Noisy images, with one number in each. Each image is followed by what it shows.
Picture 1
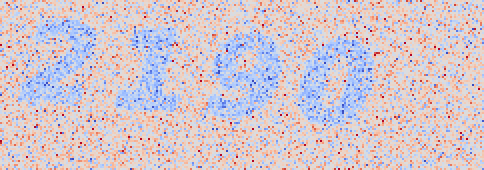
2190
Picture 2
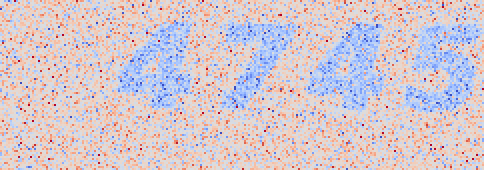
4745
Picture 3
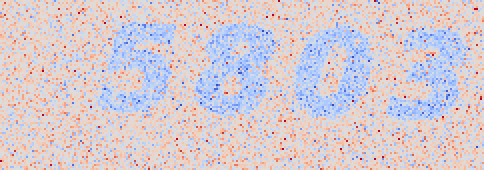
5803
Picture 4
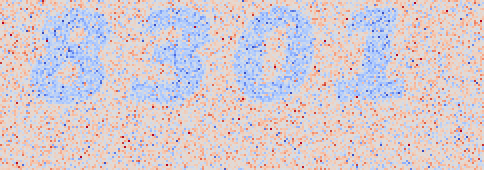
8301
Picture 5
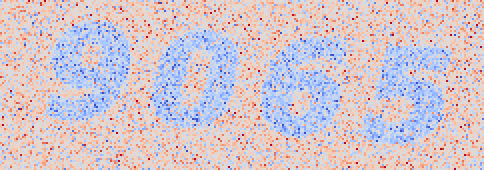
9065
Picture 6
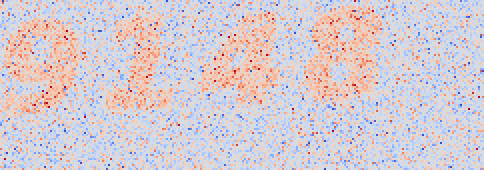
9148
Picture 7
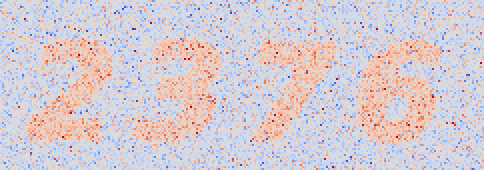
2376
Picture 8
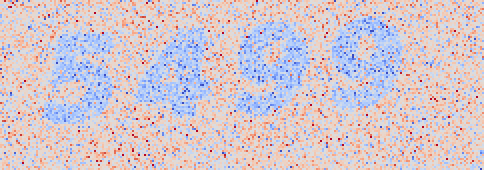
5499
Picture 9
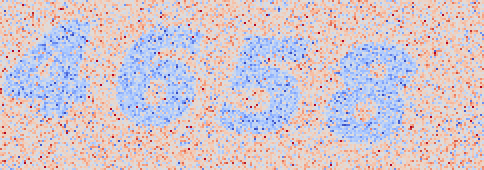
4658
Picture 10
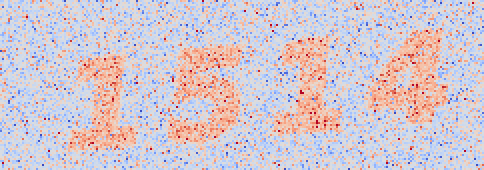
1514
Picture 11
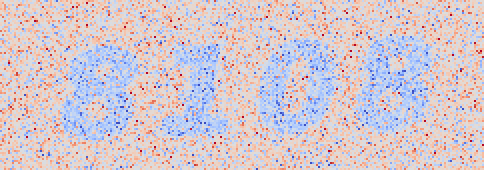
8108
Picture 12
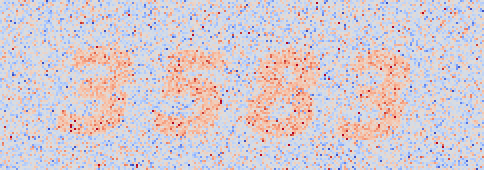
3583
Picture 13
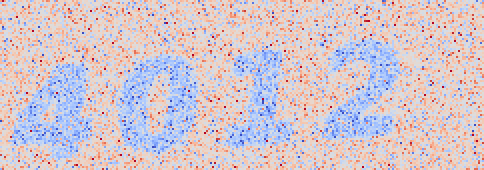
4012
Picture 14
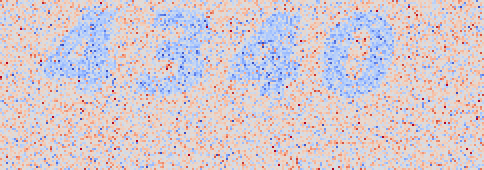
4340
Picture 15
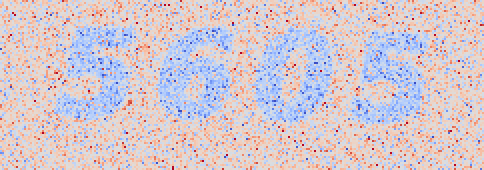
5605
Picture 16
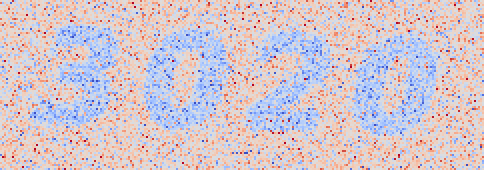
3020
